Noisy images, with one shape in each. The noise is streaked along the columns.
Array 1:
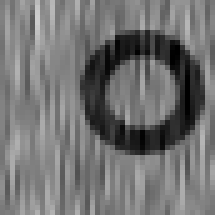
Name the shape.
ring
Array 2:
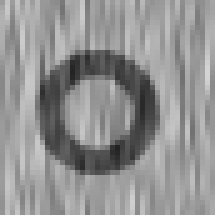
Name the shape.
ring
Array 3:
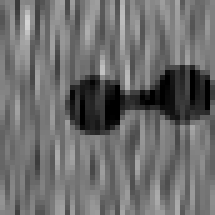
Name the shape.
dumbbell
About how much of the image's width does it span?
two thirds
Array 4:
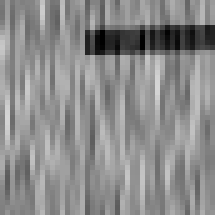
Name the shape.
bar
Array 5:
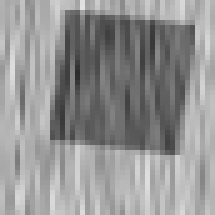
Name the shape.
square
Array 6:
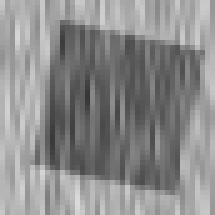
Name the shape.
square
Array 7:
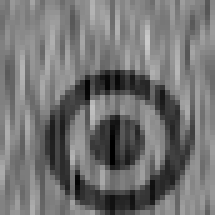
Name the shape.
bullseye
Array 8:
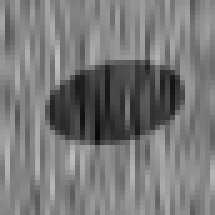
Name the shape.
ellipse
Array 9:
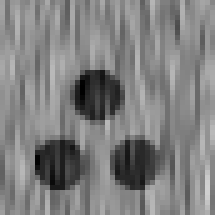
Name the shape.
three dots
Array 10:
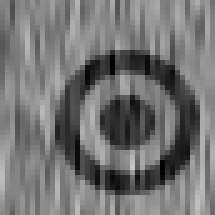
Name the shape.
bullseye
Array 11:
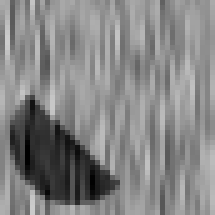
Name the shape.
half disc
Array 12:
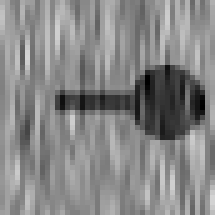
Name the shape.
lollipop
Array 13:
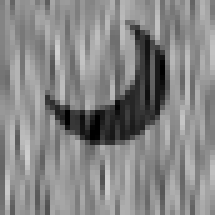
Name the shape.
crescent
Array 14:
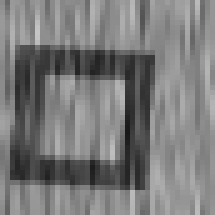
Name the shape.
square frame
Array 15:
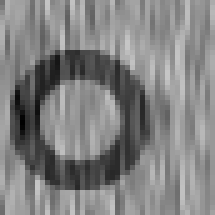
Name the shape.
ring
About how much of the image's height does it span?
two thirds
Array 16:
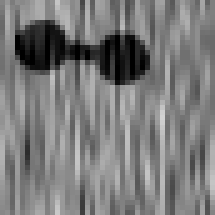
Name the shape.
dumbbell
